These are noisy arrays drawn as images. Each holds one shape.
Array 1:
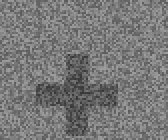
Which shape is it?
cross
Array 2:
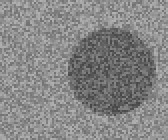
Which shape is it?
disc
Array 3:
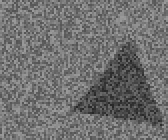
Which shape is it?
triangle
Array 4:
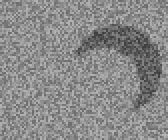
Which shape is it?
crescent
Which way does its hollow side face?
down and left
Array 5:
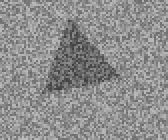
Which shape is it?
triangle
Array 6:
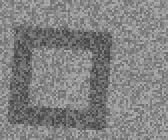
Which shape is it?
square frame
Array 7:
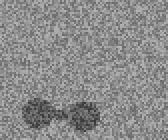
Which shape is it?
dumbbell
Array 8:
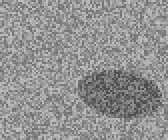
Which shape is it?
ellipse
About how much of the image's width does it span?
half
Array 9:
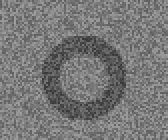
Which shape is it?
ring
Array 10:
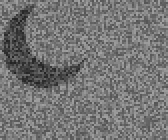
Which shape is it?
crescent
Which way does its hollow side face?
up and right
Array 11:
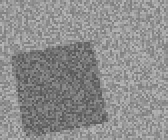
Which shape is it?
square
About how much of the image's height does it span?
two thirds
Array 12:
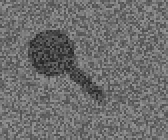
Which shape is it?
lollipop
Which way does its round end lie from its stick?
up and left
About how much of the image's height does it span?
half
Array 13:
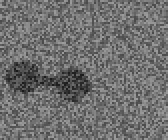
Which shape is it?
dumbbell
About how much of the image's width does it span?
half
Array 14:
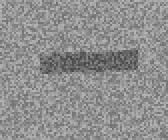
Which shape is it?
bar
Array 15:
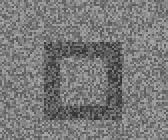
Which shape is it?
square frame
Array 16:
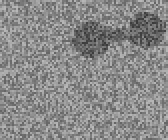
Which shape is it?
dumbbell
